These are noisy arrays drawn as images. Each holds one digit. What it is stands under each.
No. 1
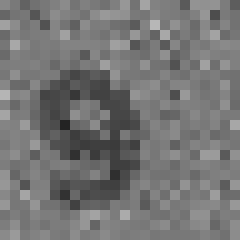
9
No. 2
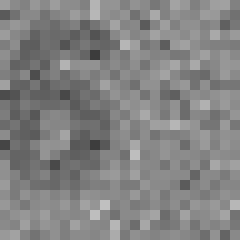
6
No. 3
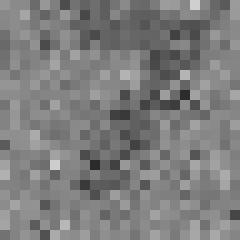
7
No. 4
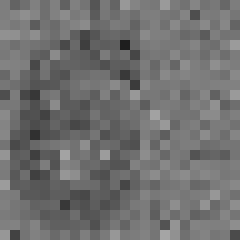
6
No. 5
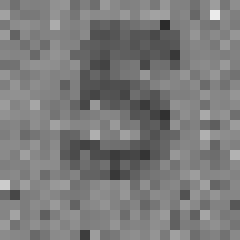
5
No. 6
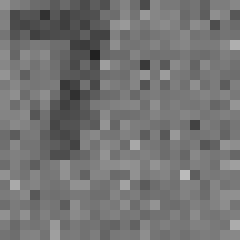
7
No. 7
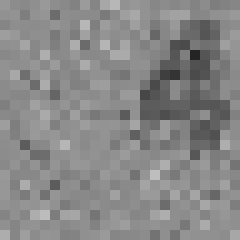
4
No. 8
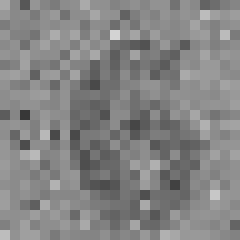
6
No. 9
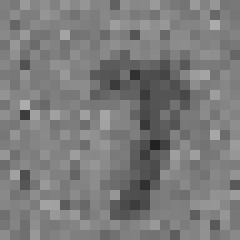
7
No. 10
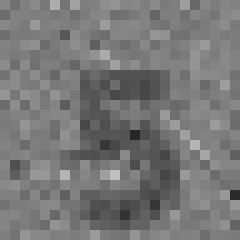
5
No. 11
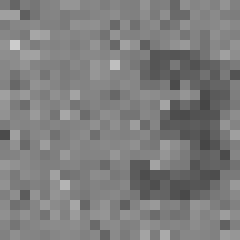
3
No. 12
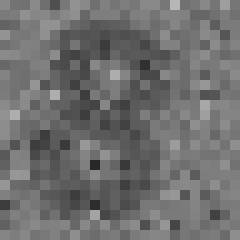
8
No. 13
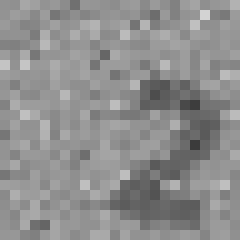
2
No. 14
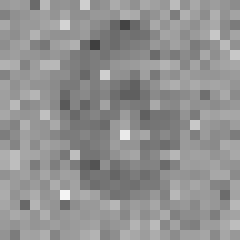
6
